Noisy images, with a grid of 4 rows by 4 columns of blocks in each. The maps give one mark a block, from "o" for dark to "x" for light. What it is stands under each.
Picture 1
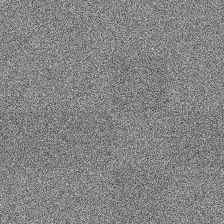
xxxx
xxox
ooxo
xxox
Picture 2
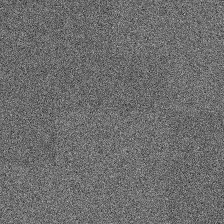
ooxx
ooox
oxxo
xxxo
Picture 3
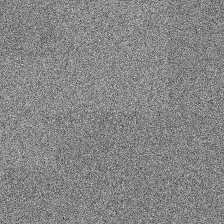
oxxo
xxxo
xooo
oooo
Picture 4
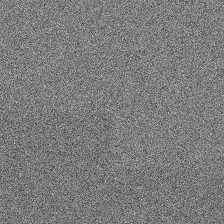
xxxx
xxxx
ooxx
oooo
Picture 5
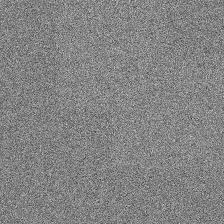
oxxo
oxxx
ooxx
oooo
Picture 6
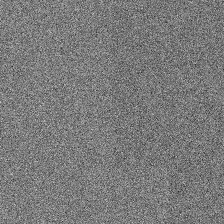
xxoo
xxoo
xxoo
xxxo
